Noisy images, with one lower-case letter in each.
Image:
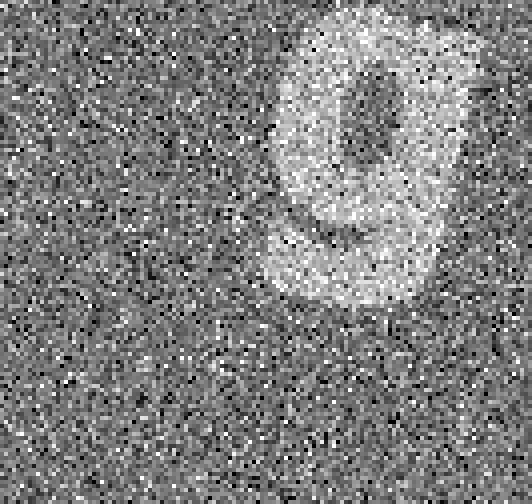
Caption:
light g
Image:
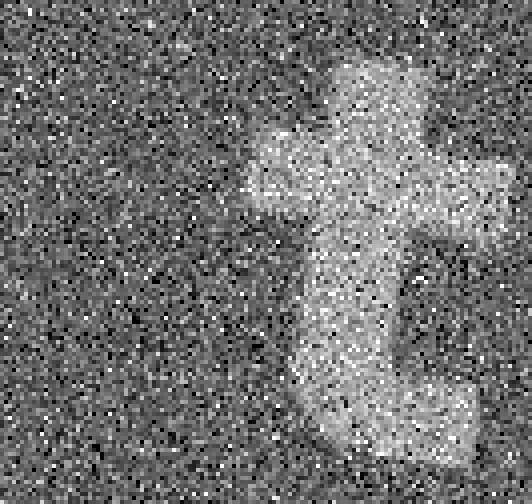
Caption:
light t
